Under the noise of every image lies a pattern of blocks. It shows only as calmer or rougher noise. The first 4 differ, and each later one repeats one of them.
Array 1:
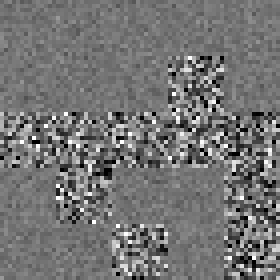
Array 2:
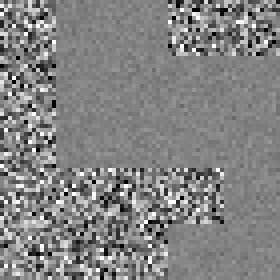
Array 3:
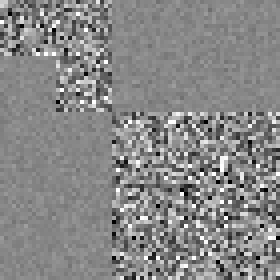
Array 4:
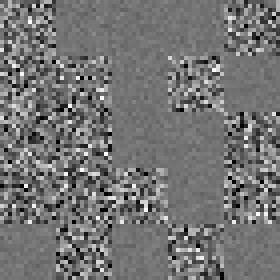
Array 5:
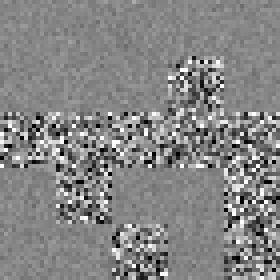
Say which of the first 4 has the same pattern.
1
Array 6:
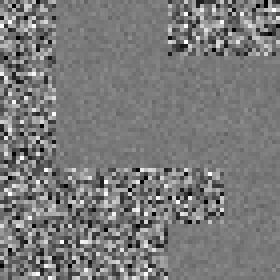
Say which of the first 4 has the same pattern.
2
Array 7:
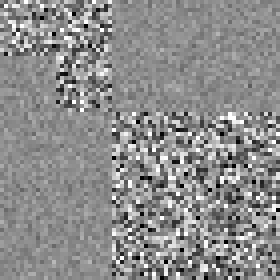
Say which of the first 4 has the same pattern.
3
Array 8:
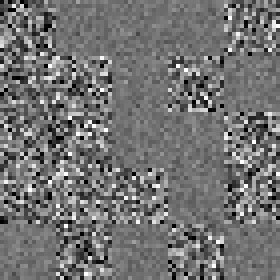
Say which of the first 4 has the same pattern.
4
